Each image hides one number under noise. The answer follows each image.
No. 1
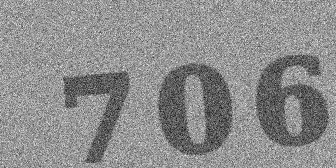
706
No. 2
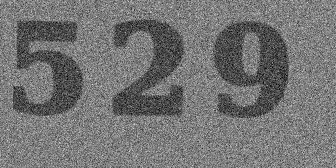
529
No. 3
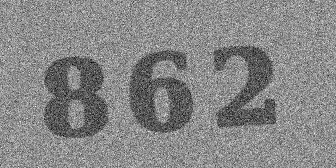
862
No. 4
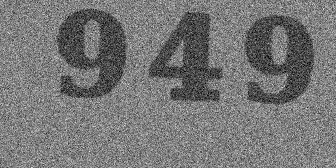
949
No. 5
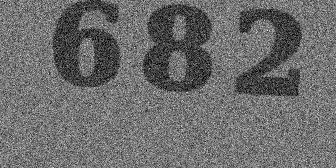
682
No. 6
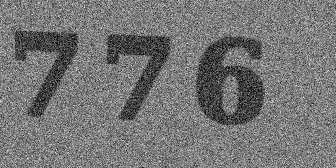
776
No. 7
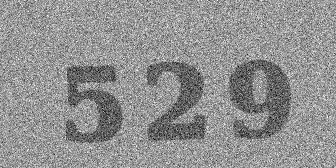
529
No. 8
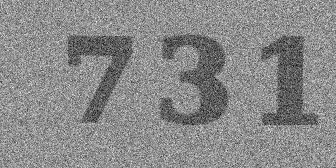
731
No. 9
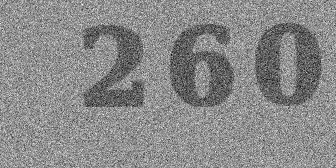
260
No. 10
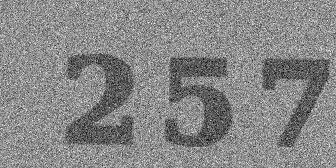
257
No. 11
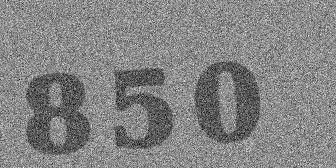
850
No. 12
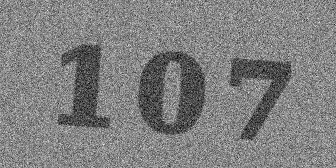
107
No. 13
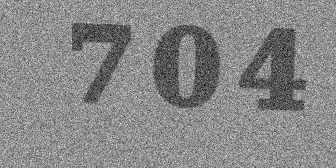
704
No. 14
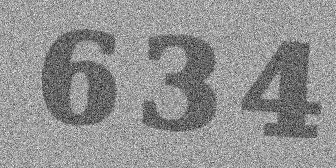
634
